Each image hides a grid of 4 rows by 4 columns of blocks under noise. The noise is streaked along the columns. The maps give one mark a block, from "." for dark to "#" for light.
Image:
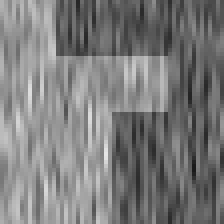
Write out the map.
# . . .
# # # .
# # . .
# # . .
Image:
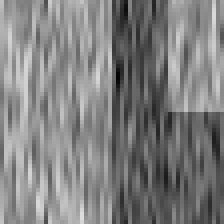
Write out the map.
# # . #
# # . #
# # . .
# # . .
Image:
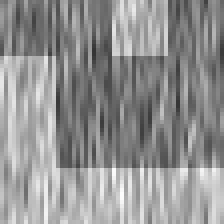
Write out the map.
. . # .
# . . .
# . . .
# # # #
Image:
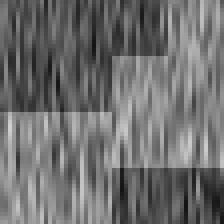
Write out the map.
. . . #
. . # #
# # # #
# # . .
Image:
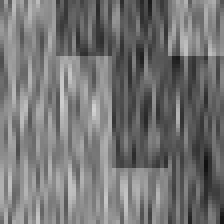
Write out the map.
# . . #
# # . .
# # . .
# # # .
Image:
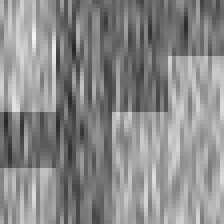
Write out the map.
# . . .
# . . #
. . # #
# . # #
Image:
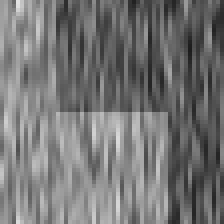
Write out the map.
# . . .
# . . .
# # # .
# # # .
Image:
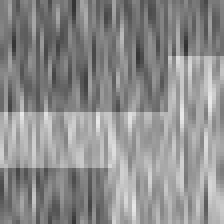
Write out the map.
. . . .
. . . #
# # # #
. . # #
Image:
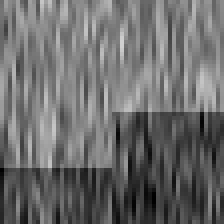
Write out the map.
# # # #
# # # #
# # . .
. . . .
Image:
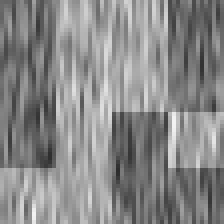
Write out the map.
. # # .
. # # .
. # . #
# # . .
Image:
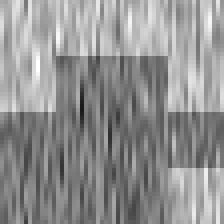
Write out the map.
# # # #
# . . #
. . . .
. . . #
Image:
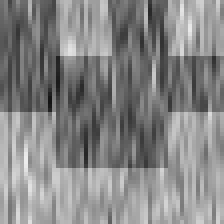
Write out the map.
. # . #
. . . .
# . . #
# # # #
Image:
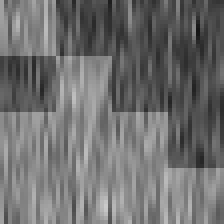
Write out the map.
# . . .
. # . .
# # # .
# # # #
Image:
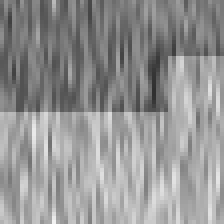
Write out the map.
. . . .
. . . #
# # # #
# # # #
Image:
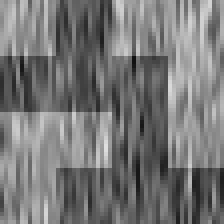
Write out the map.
# . # #
. . . #
# # . #
# . . .
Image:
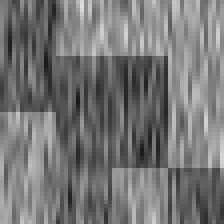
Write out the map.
. # # #
. . . #
# . . #
# . # .
